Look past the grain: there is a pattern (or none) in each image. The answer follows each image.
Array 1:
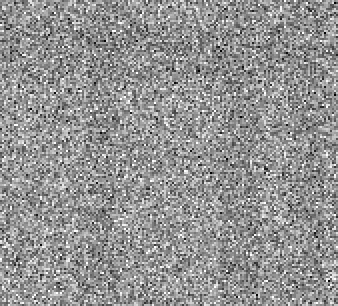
bands of rows crossing bands of columns
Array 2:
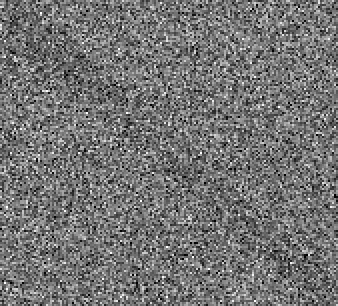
a diagonal band
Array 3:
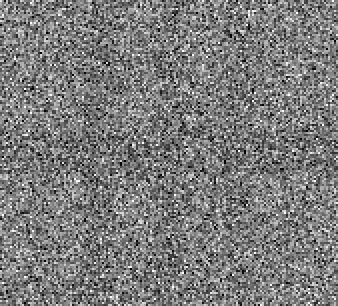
bands of rows crossing bands of columns
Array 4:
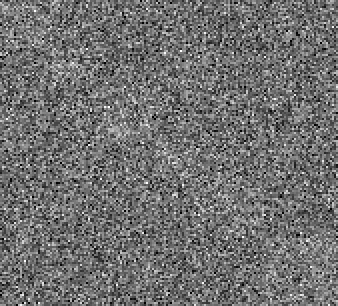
blocks along the diagonal
